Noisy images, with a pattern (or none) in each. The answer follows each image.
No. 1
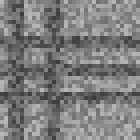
bands of rows crossing bands of columns
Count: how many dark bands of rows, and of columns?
3 and 2
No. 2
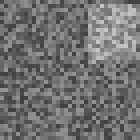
one block
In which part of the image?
top right
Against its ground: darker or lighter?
lighter
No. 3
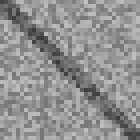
a diagonal band
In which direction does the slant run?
top left to bottom right
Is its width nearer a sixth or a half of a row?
a sixth
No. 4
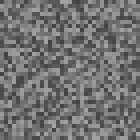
only noise
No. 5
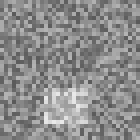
one block
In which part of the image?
bottom middle
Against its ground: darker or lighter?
lighter
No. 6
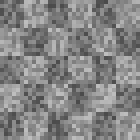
a checkerboard
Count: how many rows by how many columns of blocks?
5 by 6
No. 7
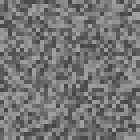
only noise
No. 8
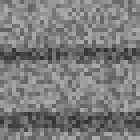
bands of rows
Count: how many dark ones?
2
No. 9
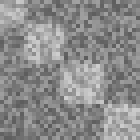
blocks along the diagonal
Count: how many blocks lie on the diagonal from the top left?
4
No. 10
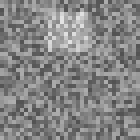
one block
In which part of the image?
top middle
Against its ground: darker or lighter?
lighter
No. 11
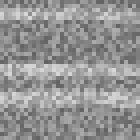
bands of rows
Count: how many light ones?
3
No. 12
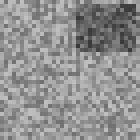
one block
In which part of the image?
top right
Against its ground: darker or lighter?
darker
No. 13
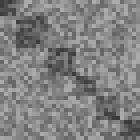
blocks along the diagonal
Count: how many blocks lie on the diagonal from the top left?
6
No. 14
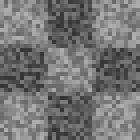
a checkerboard
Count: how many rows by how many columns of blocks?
3 by 3
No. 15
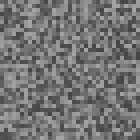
only noise
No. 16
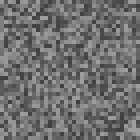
only noise
